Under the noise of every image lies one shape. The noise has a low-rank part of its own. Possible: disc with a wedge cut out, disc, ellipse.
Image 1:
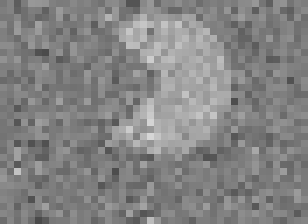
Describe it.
light disc with a wedge cut out
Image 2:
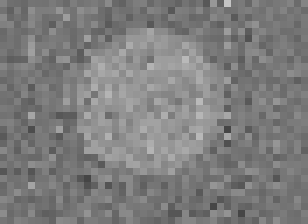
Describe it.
light disc
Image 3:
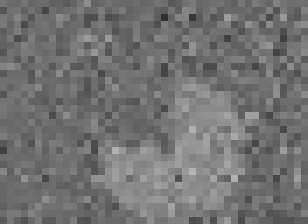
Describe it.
light disc with a wedge cut out
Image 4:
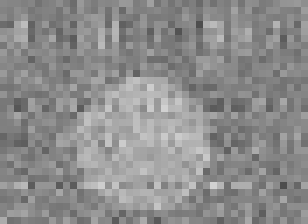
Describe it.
light disc
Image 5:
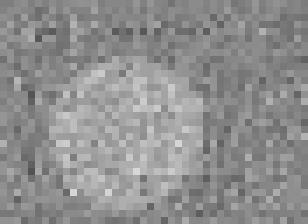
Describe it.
light disc
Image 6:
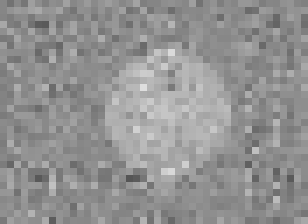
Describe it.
light disc
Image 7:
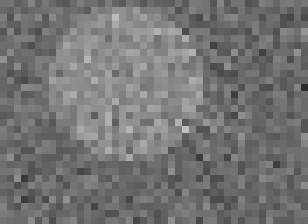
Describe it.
light disc
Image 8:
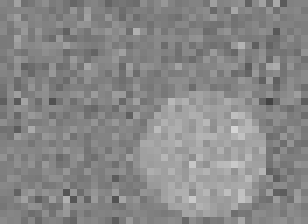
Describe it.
light disc
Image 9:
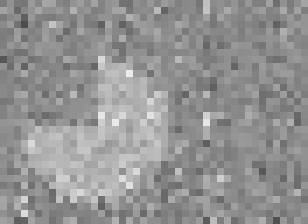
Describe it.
light disc with a wedge cut out
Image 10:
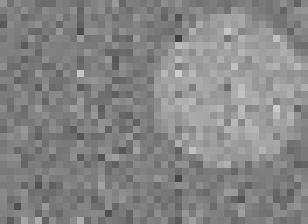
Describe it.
light disc
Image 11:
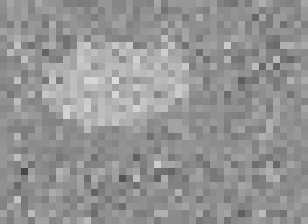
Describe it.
light ellipse
